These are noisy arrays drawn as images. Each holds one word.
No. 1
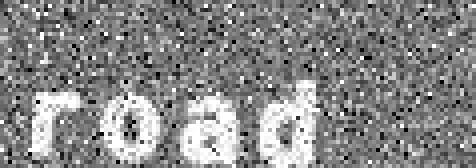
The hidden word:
road
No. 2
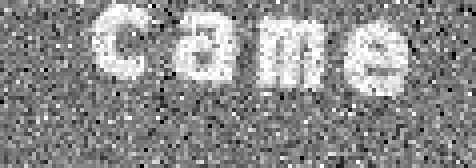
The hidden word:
came
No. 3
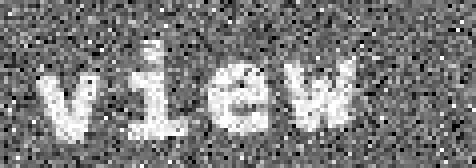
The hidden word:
view
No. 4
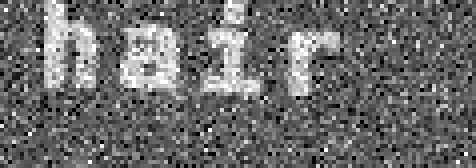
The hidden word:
hair
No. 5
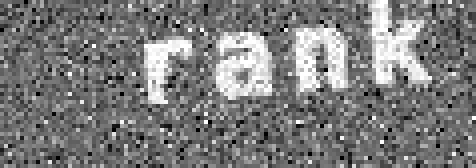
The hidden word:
rank
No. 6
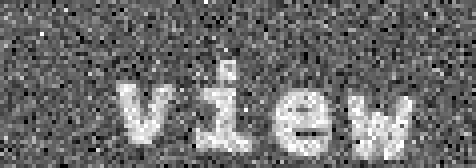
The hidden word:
view
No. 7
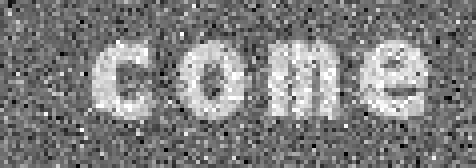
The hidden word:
come
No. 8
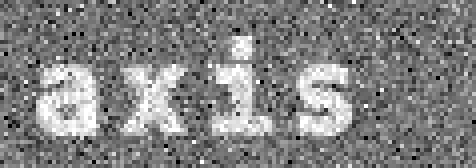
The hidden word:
axis
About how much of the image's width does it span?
two thirds
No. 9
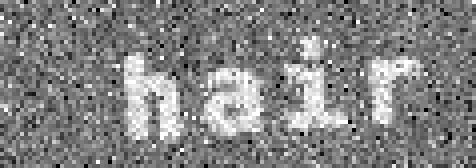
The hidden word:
hair
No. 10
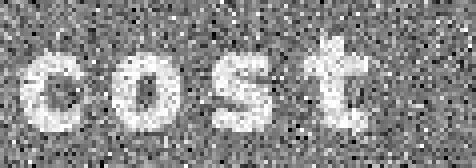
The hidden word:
cost
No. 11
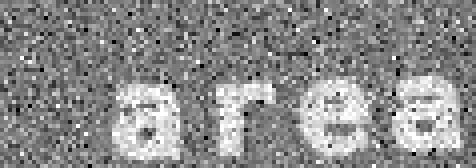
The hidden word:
area
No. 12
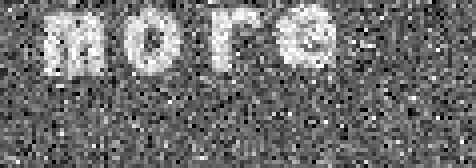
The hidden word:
more
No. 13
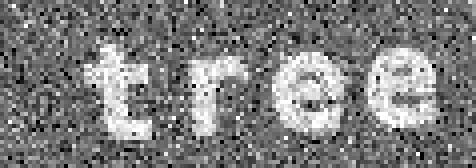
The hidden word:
tree
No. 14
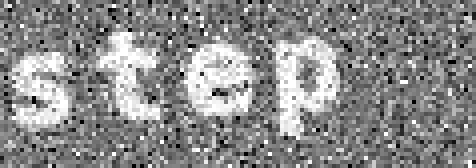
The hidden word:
step
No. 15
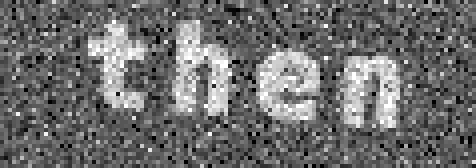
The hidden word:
then
